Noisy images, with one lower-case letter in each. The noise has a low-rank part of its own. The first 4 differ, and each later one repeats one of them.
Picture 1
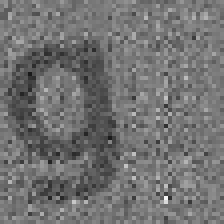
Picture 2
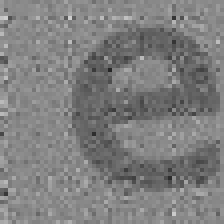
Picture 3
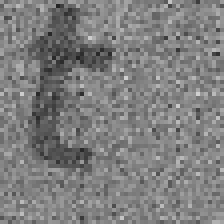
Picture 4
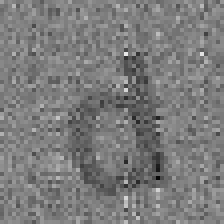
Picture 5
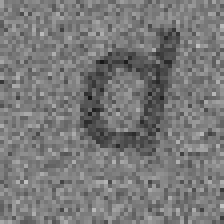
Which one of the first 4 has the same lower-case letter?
4
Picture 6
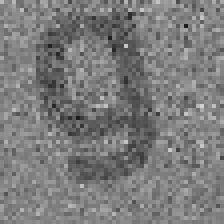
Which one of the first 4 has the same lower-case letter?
1
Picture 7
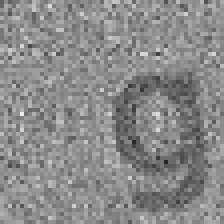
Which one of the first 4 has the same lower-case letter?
1
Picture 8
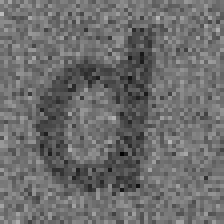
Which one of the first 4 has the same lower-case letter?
4
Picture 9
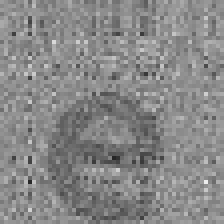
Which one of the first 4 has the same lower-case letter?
2
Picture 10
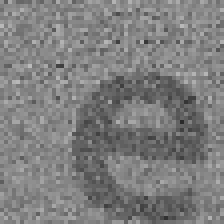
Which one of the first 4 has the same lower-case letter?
2
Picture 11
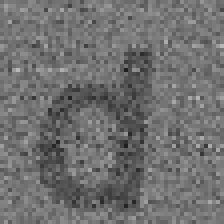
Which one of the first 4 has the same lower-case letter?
4
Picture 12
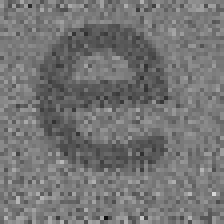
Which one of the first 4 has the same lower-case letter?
2
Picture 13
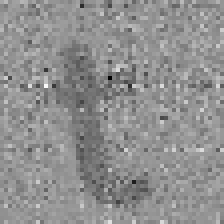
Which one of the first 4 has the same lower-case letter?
3
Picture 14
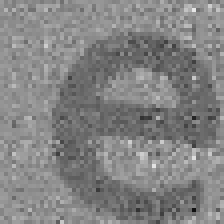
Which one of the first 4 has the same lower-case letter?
2
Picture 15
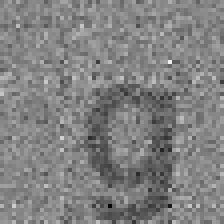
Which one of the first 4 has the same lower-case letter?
1
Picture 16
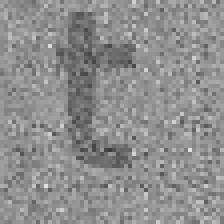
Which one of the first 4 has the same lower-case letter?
3
